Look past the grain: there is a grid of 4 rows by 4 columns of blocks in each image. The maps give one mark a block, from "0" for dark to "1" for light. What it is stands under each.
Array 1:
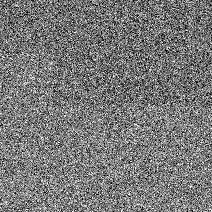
0 0 0 0
1 0 0 0
1 1 1 1
1 1 1 1
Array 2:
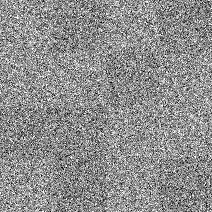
1 0 1 0
1 1 0 1
0 0 1 1
1 0 1 0
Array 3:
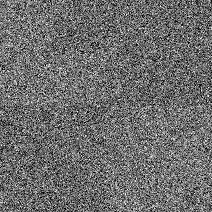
1 0 0 0
1 1 0 0
0 0 1 1
0 0 1 1
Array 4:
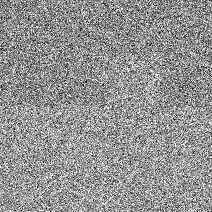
0 0 0 0
0 0 1 0
1 1 1 1
1 1 1 1
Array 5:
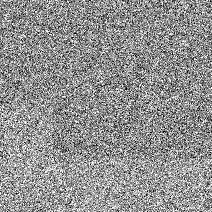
0 0 0 0
0 0 0 0
1 0 0 0
1 1 1 1
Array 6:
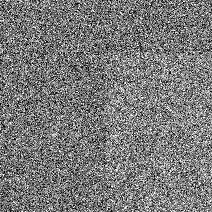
0 0 0 0
0 0 1 1
0 0 1 1
0 0 1 1
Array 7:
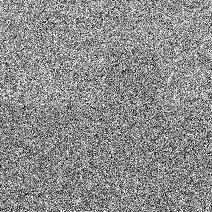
1 1 1 1
1 1 0 1
0 0 0 0
0 0 0 0
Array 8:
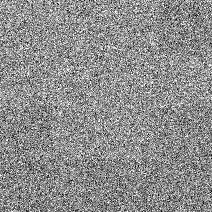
1 1 1 0
1 1 1 1
0 1 1 0
0 0 0 0
